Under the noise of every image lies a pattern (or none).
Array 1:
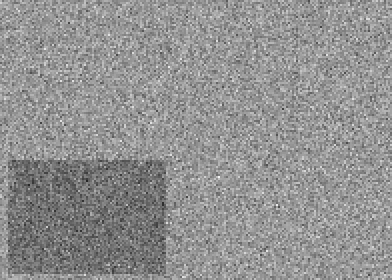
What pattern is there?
one block
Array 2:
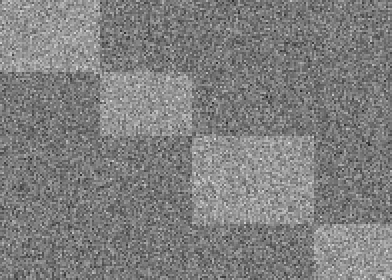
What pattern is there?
blocks along the diagonal
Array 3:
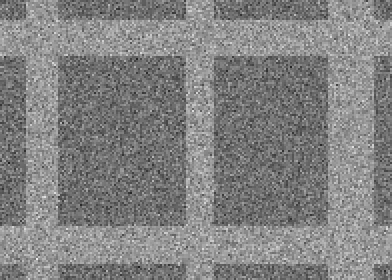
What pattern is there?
bands of rows crossing bands of columns
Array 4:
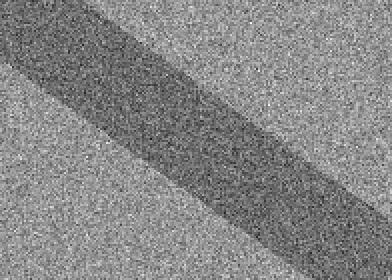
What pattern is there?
a diagonal band
